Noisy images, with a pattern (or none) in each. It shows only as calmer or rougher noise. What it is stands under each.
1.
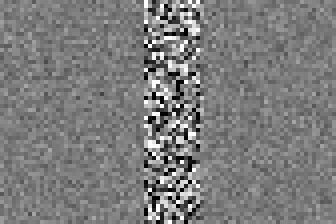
one band of columns
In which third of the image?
middle
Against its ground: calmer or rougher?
rougher
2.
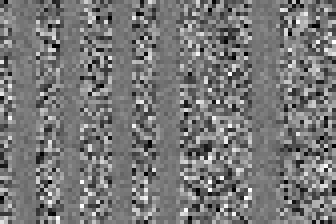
bands of columns
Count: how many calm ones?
5
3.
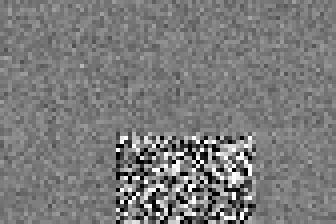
one block
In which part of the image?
bottom middle
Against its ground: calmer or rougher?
rougher
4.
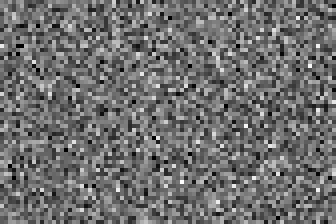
only noise
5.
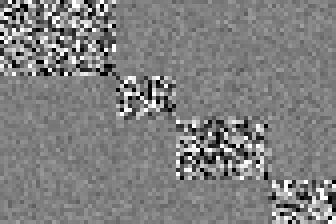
blocks along the diagonal
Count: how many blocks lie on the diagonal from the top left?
4
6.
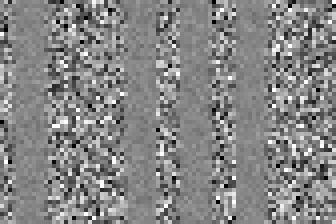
bands of columns
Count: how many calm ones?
4
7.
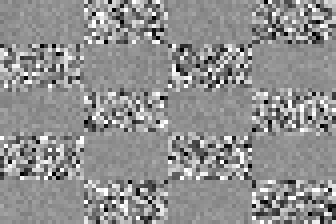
a checkerboard
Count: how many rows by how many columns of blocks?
5 by 4
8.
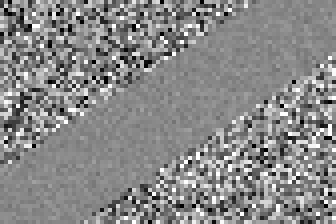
a diagonal band
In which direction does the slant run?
bottom left to top right
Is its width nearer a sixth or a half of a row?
a half
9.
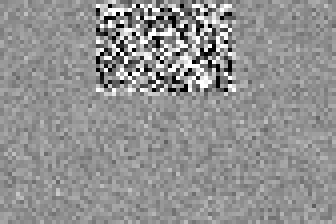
one block
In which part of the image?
top middle
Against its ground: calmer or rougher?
rougher
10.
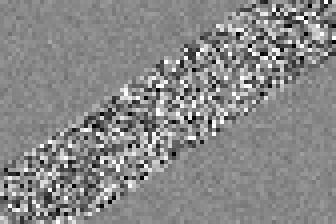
a diagonal band
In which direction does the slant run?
bottom left to top right
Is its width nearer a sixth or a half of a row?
a half
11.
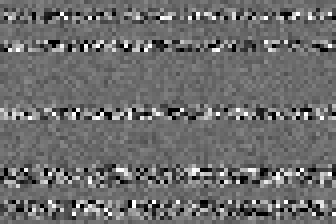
bands of rows
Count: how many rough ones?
5
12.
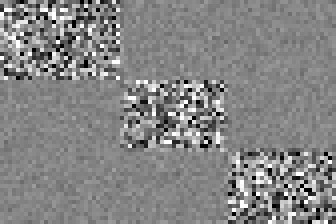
blocks along the diagonal
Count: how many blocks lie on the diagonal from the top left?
3
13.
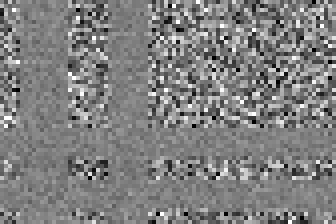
bands of rows crossing bands of columns
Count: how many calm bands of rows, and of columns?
2 and 2
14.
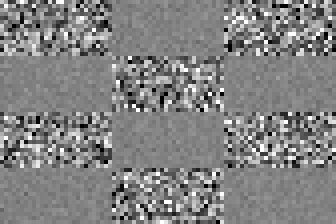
a checkerboard
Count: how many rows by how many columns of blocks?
4 by 3
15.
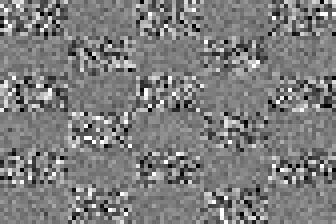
a checkerboard
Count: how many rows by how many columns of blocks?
6 by 5
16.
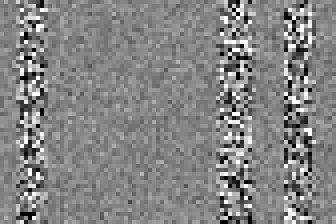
bands of columns
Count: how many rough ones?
3
